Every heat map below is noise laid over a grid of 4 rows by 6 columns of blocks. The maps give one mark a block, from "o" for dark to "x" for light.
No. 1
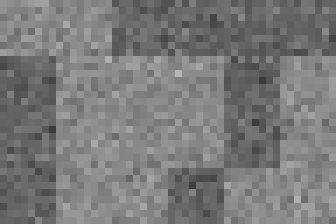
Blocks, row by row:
xxoooo
oxxxox
oxxxox
oxxoxx
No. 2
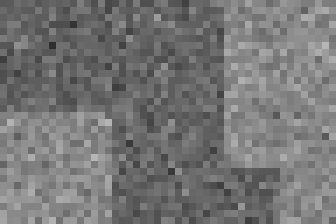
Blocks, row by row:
ooooxx
ooooxx
xxooxx
xxooox
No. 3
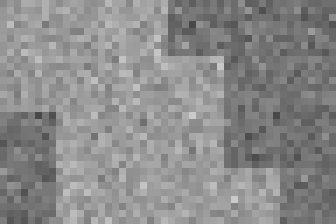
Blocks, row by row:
xxxooo
xxxxoo
oxxxoo
oxxxxo
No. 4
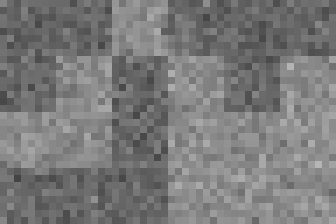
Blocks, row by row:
ooxooo
oxoxox
xxoxxx
oooxxx
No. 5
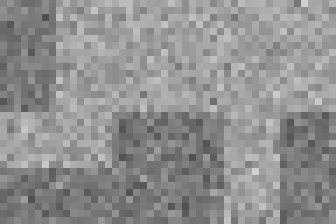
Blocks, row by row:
oxxxxx
oxxxxx
xxooxo
ooooxo
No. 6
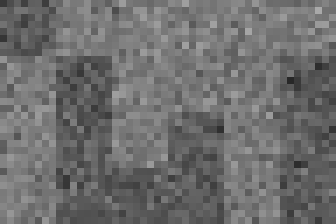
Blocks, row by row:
oxxxxx
xoxxxo
xoxoxo
xoooxo
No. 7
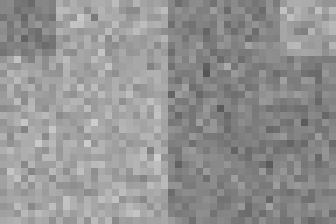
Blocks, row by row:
oxxoox
xxxooo
xxxooo
xxxooo
